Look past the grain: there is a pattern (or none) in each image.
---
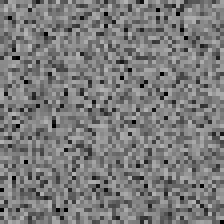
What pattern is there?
only noise
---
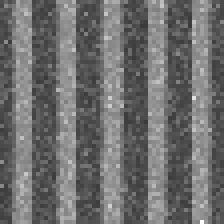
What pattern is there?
vertical stripes
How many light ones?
5
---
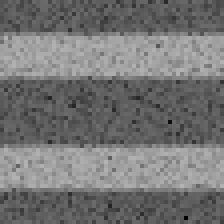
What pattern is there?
horizontal stripes
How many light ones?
2
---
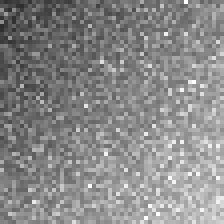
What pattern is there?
a smooth slope
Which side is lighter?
bottom right
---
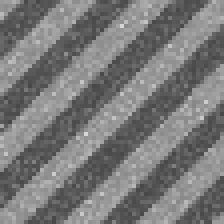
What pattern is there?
diagonal stripes
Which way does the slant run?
bottom left to top right
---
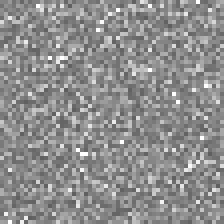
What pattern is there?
only noise
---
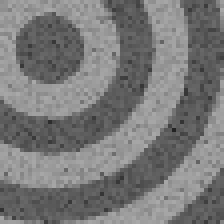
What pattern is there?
rings round one point
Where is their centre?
top left
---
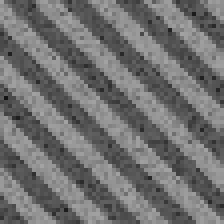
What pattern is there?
diagonal stripes
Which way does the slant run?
top left to bottom right
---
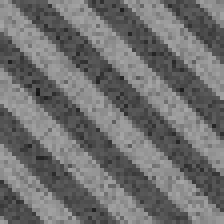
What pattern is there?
diagonal stripes
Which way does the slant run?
top left to bottom right
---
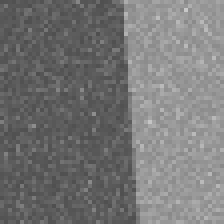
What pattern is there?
a sharp edge
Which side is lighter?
right
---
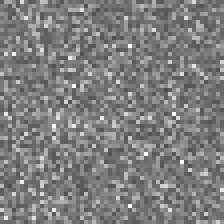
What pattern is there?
only noise
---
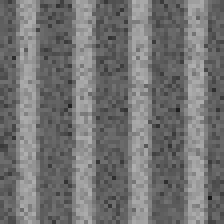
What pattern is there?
vertical stripes
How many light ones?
4
